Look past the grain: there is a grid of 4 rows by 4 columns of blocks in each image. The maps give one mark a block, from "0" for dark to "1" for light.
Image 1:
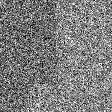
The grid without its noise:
0 0 1 1
0 0 1 1
0 0 1 1
0 1 1 1
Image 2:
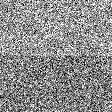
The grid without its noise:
1 1 1 1
1 1 1 1
0 0 0 0
0 0 0 0
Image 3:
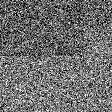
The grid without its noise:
0 0 0 0
0 0 0 1
1 1 1 1
1 1 1 1
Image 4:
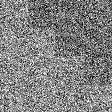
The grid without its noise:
1 0 0 0
1 1 0 0
1 1 1 0
1 1 1 1
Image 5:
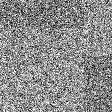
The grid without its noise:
0 0 0 1
1 1 1 1
1 1 1 0
1 1 1 0
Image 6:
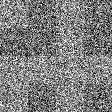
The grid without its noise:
1 0 1 0
0 0 1 0
1 1 1 1
1 0 1 0
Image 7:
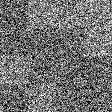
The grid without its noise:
0 1 1 1
0 0 0 1
1 0 0 0
0 1 0 0
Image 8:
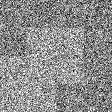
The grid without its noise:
0 0 0 0
0 1 1 0
1 1 1 0
1 1 0 0
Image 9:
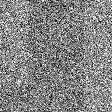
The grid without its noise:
1 0 0 1
1 0 0 1
1 0 0 1
0 0 0 1
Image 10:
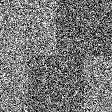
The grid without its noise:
1 1 0 0
1 1 0 0
1 0 0 1
1 0 0 1
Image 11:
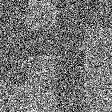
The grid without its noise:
0 1 0 0
0 0 0 1
0 1 0 1
1 1 0 1
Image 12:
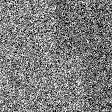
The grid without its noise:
1 1 0 0
1 1 0 0
1 1 1 0
1 1 1 0
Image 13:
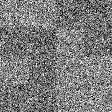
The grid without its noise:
1 1 0 0
0 0 1 0
1 0 1 1
0 0 1 1
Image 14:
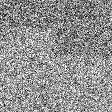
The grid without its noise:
0 0 0 0
1 1 0 0
1 1 1 1
1 1 1 1
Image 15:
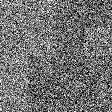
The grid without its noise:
1 1 0 0
1 1 0 1
1 0 0 0
1 0 0 0
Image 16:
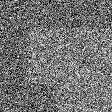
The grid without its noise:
0 0 0 0
0 1 1 1
0 1 1 1
0 0 1 1
